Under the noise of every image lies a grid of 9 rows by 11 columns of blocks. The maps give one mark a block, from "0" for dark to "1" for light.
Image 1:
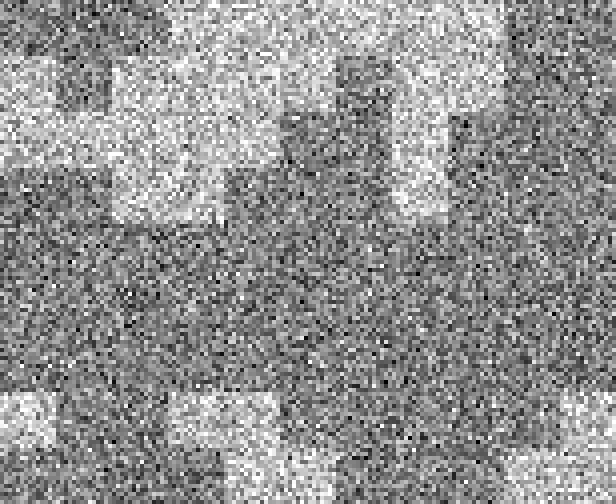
0 0 0 1 1 1 1 1 1 0 0
1 0 1 1 1 1 0 1 1 0 0
1 1 1 1 1 0 0 1 0 0 0
0 0 1 1 0 0 0 1 0 0 0
0 0 0 0 0 0 0 0 0 0 0
0 0 0 0 0 0 0 0 0 0 0
0 0 0 0 0 0 0 0 0 0 0
1 0 0 1 1 0 0 0 0 0 1
0 0 0 0 1 1 0 0 0 1 1
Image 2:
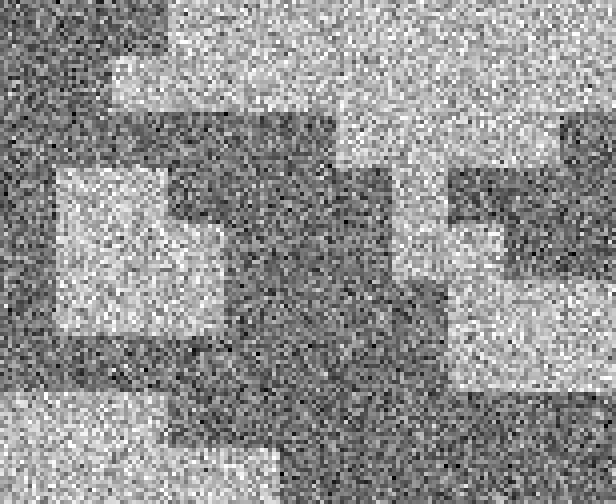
0 0 0 1 1 1 1 1 1 1 1
0 0 1 1 1 1 1 1 1 1 1
0 0 0 0 0 0 1 1 1 1 0
0 1 1 0 0 0 0 1 0 0 0
0 1 1 1 0 0 0 1 1 0 0
0 1 1 1 0 0 0 0 1 1 1
0 0 0 0 0 0 0 0 1 1 1
1 1 1 0 0 0 0 0 0 0 0
1 1 1 1 1 0 0 0 0 0 0
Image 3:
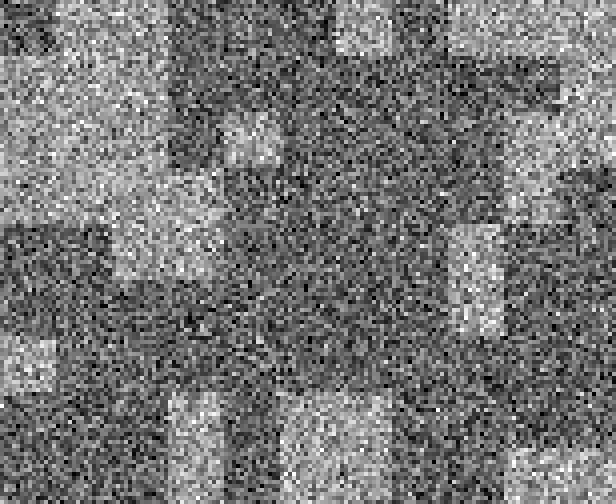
0 1 1 0 0 0 1 0 1 1 1
1 1 1 0 0 0 0 0 0 0 1
1 1 1 0 1 0 0 0 0 1 1
1 1 1 1 0 0 0 0 0 1 0
0 0 1 1 0 0 0 0 1 0 0
0 0 0 0 0 0 0 0 1 0 0
1 0 0 0 0 0 0 0 0 0 0
0 0 0 1 0 1 1 0 0 0 0
0 0 0 1 0 1 1 0 0 1 1
